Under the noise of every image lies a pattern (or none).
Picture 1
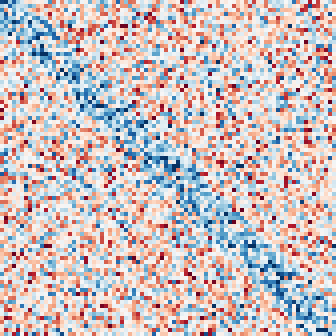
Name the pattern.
a diagonal band
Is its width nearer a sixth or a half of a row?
a sixth
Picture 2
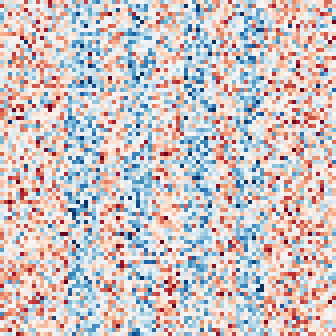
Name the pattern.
bands of columns
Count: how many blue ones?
4
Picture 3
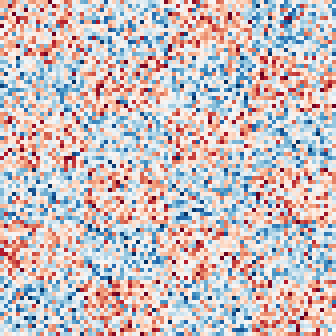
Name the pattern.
a checkerboard
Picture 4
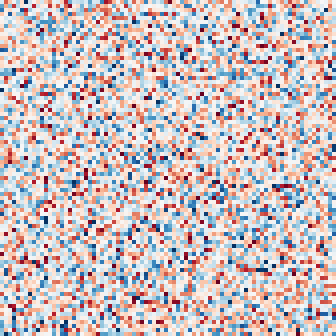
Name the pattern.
only noise
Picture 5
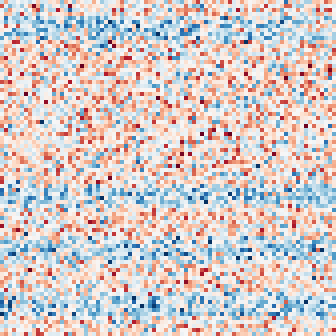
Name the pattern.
bands of rows
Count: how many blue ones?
4
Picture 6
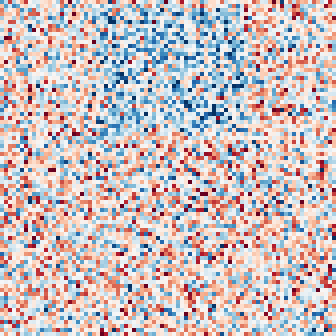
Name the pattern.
one block
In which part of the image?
top middle
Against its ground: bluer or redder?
bluer
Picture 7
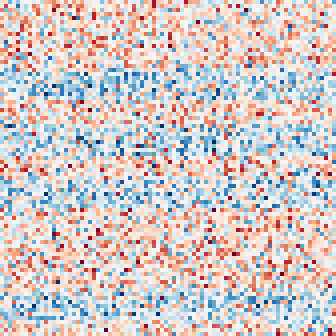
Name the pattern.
bands of rows
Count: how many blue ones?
4
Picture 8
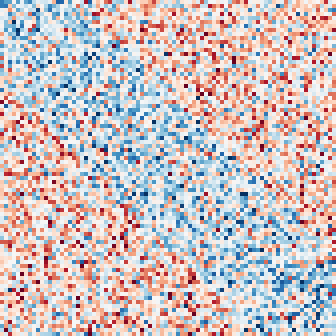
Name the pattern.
a diagonal band
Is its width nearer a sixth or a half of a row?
a half
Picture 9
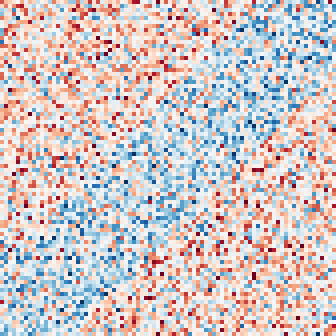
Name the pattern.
a diagonal band
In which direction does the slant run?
bottom left to top right
